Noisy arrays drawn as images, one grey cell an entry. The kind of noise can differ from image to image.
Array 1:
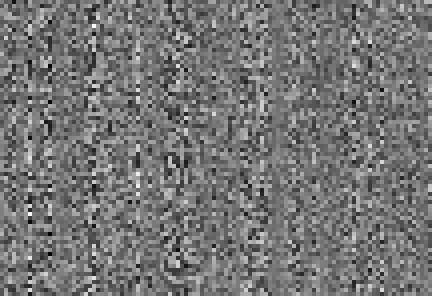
columns of uneven size
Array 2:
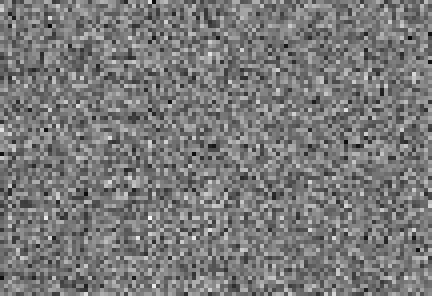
low rank plus noise
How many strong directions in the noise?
five to eight
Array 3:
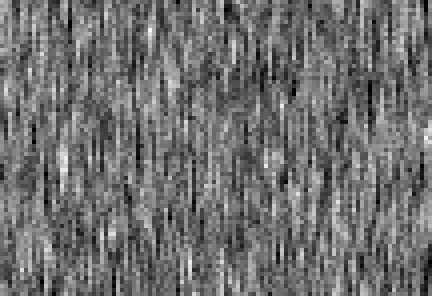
streaked along the columns
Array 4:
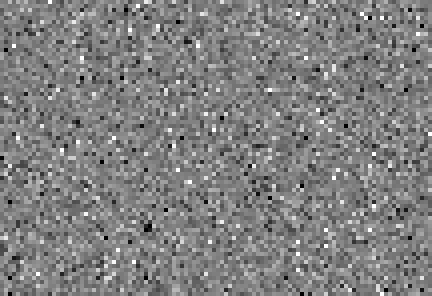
heavy tails
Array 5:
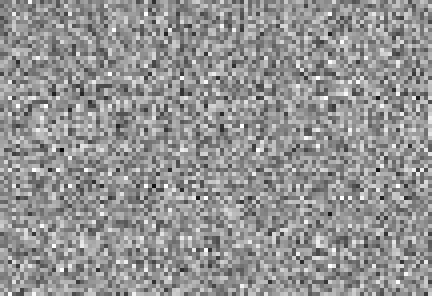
low rank plus noise
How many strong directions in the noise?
three or four
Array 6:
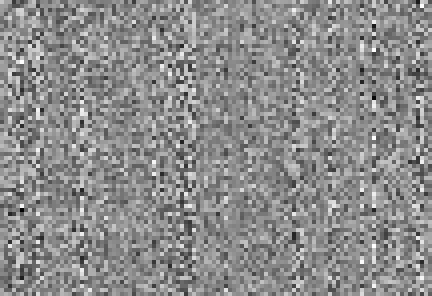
columns of uneven size
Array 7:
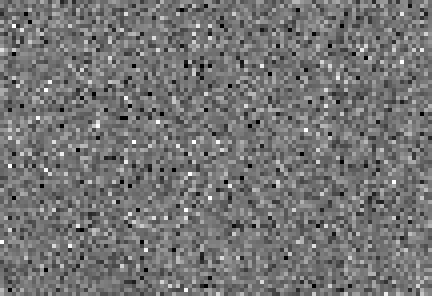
heavy tails
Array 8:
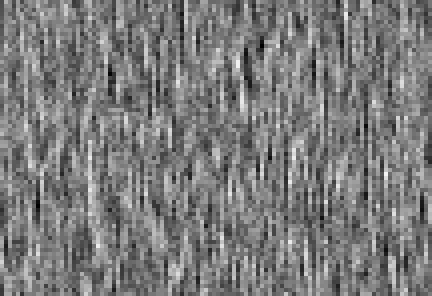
streaked along the columns
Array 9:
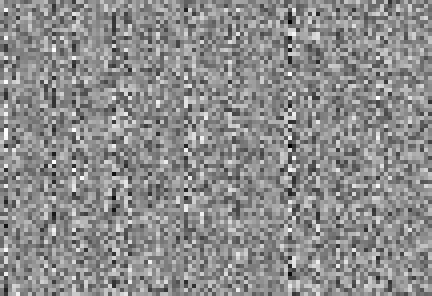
columns of uneven size
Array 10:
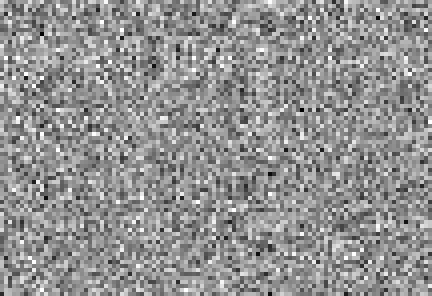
low rank plus noise
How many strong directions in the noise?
five to eight
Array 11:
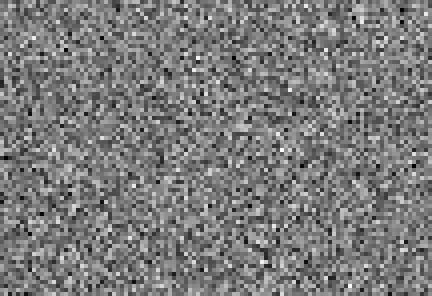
independent entries
